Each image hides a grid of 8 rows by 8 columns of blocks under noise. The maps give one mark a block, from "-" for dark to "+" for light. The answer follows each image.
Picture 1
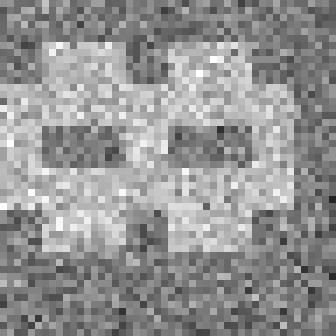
--------
-++-++--
+++++++-
+--+--+-
+++++++-
-++-++--
--------
--------
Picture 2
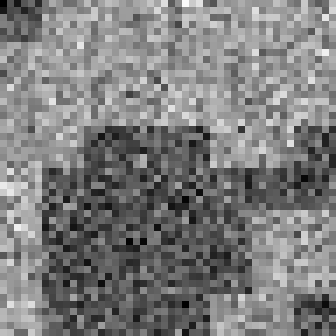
-+++++++
++++++++
++++++++
++---++-
+-------
+-----++
+-----++
+----++-
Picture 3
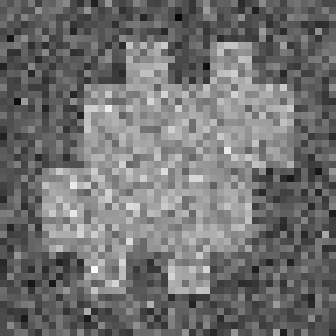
--------
---+-+--
--+++++-
--+++++-
-+++++--
-+++++--
--+-+---
--------
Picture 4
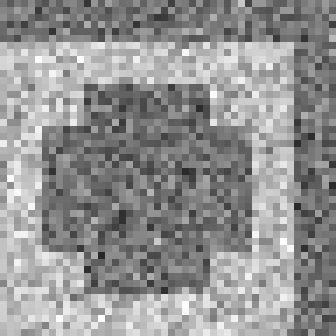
--------
+++++++-
++---++-
+-----+-
+-----+-
+-----+-
++---++-
+++++++-
